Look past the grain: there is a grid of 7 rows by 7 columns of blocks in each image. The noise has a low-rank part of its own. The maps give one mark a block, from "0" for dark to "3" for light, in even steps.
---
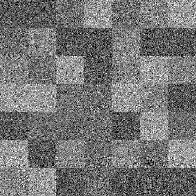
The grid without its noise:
0 0 1 3 1 2 3
1 2 0 0 2 0 0
2 1 3 0 2 3 2
3 3 1 1 3 2 0
0 1 1 1 0 3 1
3 0 2 1 2 1 3
2 3 0 1 0 0 0
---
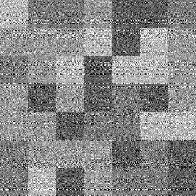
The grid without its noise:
3 1 1 2 0 0 1
2 2 2 3 0 3 2
1 2 3 0 3 3 2
2 0 2 0 1 0 2
2 2 0 1 1 3 3
1 2 2 2 0 1 0
1 3 0 2 1 1 0
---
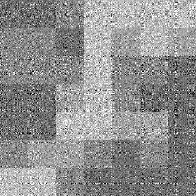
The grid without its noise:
0 0 1 3 3 3 3
1 1 0 3 2 3 2
1 1 1 3 1 1 0
0 0 2 3 1 0 0
0 0 3 3 2 2 0
1 2 2 1 0 1 0
3 3 1 0 0 0 0
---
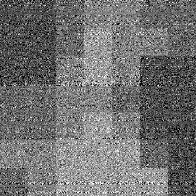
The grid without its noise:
0 0 1 2 2 1 1
0 0 1 3 2 2 1
0 0 2 3 2 0 0
1 1 2 2 1 0 0
1 1 2 3 2 0 0
2 2 3 3 3 1 0
1 2 3 3 3 3 0
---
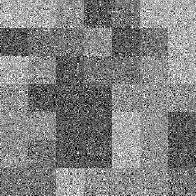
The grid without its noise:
3 3 2 0 1 3 3
0 1 1 2 0 1 3
3 2 0 1 1 2 3
2 0 0 0 2 2 2
2 2 0 0 3 2 0
2 1 0 0 3 2 0
1 1 3 2 2 2 1
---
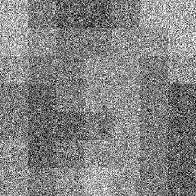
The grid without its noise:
3 1 0 0 1 3 3
3 2 1 1 2 2 3
2 1 1 2 2 1 2
1 0 1 2 2 1 0
1 0 0 1 2 1 0
2 0 1 2 2 1 0
2 1 2 3 2 1 0
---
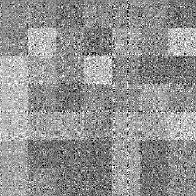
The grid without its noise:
1 1 0 1 1 1 0
1 3 1 0 2 1 3
3 2 1 3 1 0 0
3 1 0 1 1 2 1
3 2 2 1 2 2 3
2 0 0 0 2 0 1
2 1 0 0 2 0 1
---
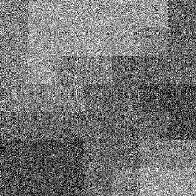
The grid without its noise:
2 3 3 3 3 3 1
2 3 3 3 3 2 1
2 3 2 2 1 1 1
2 2 2 1 1 0 0
1 1 1 1 1 1 0
0 0 0 1 1 2 2
0 0 0 1 2 3 3
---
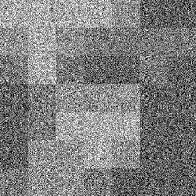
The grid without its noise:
3 3 3 3 2 0 0
2 3 2 1 1 1 1
1 3 1 0 0 1 0
0 1 2 2 2 0 0
0 1 3 3 3 0 0
0 2 2 3 2 0 0
1 2 2 1 0 0 0
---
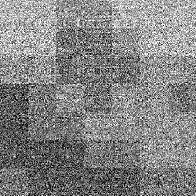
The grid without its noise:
3 3 2 2 3 3 3
3 3 1 1 2 3 3
2 2 1 1 1 2 2
0 1 2 1 2 2 1
0 1 1 2 2 2 2
0 0 0 1 1 2 2
1 0 0 0 0 1 1
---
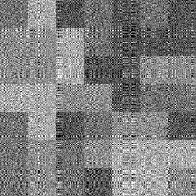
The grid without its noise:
1 3 0 1 0 1 0
2 2 3 1 0 0 0
2 2 3 0 0 2 2
3 3 2 2 0 1 1
1 3 0 1 2 2 0
1 2 1 2 3 3 3
1 2 1 0 3 3 2
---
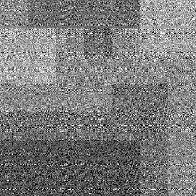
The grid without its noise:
2 1 1 1 1 3 3
3 3 2 1 2 3 3
3 3 2 2 2 2 2
2 2 2 2 1 1 2
1 1 1 1 1 1 2
0 0 0 0 0 1 2
0 0 0 0 0 1 2
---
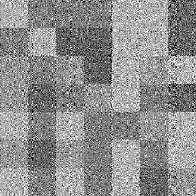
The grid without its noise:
3 1 1 1 3 3 0
1 3 0 0 3 3 0
2 1 2 0 3 2 3
2 0 1 2 3 1 0
3 1 3 1 1 2 3
2 0 2 1 3 1 3
3 1 3 1 3 0 2
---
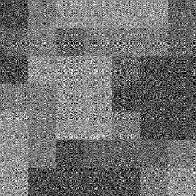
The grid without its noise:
0 2 3 3 3 3 1
1 2 1 2 2 2 1
0 3 3 3 1 0 0
2 2 3 3 0 0 0
3 2 3 3 2 0 0
3 2 0 1 1 1 2
3 0 0 0 0 2 3
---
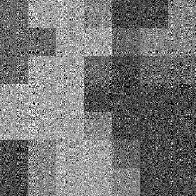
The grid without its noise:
1 3 3 2 0 0 2
1 1 3 3 1 2 2
1 3 3 1 0 1 1
3 3 3 0 0 0 0
3 3 3 2 0 0 0
0 2 3 3 1 0 0
0 2 3 3 2 0 0
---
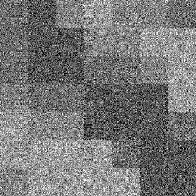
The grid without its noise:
1 0 2 3 2 2 1
1 0 0 2 2 3 3
1 0 0 1 1 2 3
2 1 1 0 0 0 3
3 2 2 0 0 0 1
3 3 3 3 1 0 0
2 3 3 3 3 0 0
